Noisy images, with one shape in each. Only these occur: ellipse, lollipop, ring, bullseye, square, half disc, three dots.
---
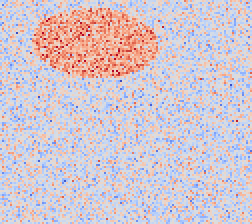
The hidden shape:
ellipse
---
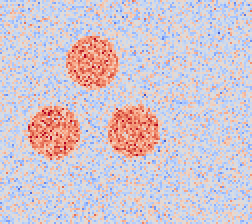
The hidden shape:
three dots
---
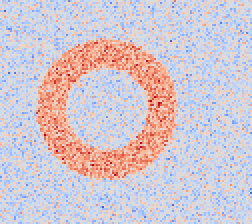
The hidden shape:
ring
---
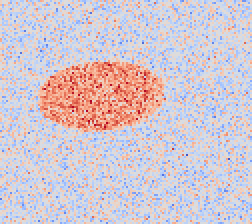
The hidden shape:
ellipse
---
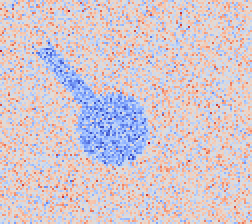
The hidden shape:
lollipop
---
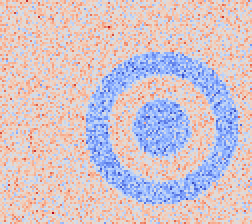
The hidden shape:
bullseye
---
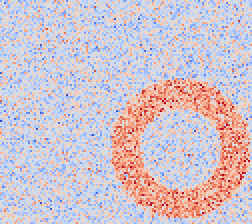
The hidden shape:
ring
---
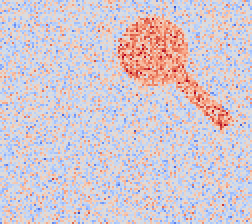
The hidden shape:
lollipop
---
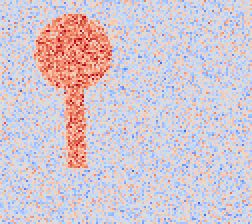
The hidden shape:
lollipop
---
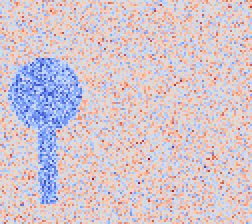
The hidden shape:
lollipop
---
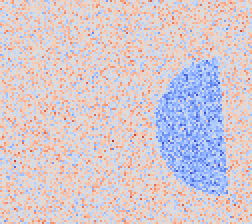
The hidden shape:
half disc
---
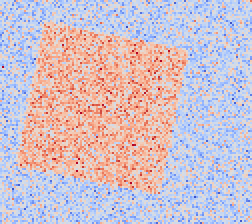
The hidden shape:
square
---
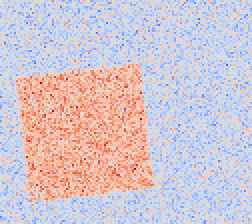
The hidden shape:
square
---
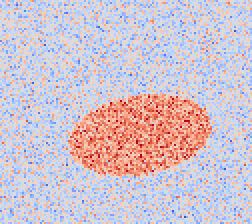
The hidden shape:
ellipse
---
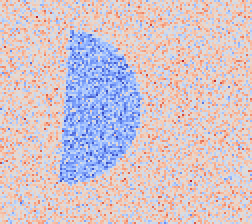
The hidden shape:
half disc
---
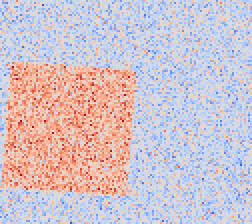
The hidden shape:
square
